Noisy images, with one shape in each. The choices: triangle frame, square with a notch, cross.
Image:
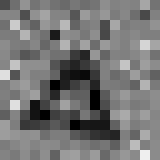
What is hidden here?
dark triangle frame
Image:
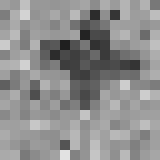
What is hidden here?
dark cross
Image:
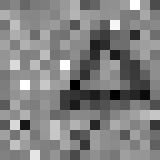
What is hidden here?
dark triangle frame
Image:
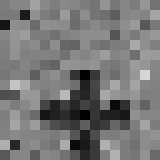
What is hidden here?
dark cross
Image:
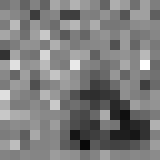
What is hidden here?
dark triangle frame
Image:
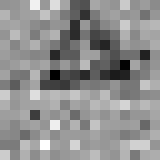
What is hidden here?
dark triangle frame
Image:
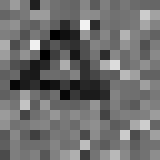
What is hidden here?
dark triangle frame
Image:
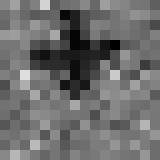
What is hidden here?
dark cross
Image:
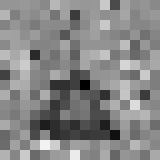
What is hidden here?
dark triangle frame
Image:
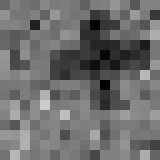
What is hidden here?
dark cross
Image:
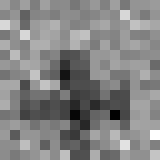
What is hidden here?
dark cross
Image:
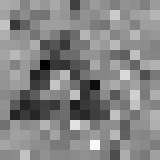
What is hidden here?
dark triangle frame
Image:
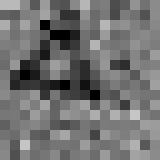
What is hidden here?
dark triangle frame
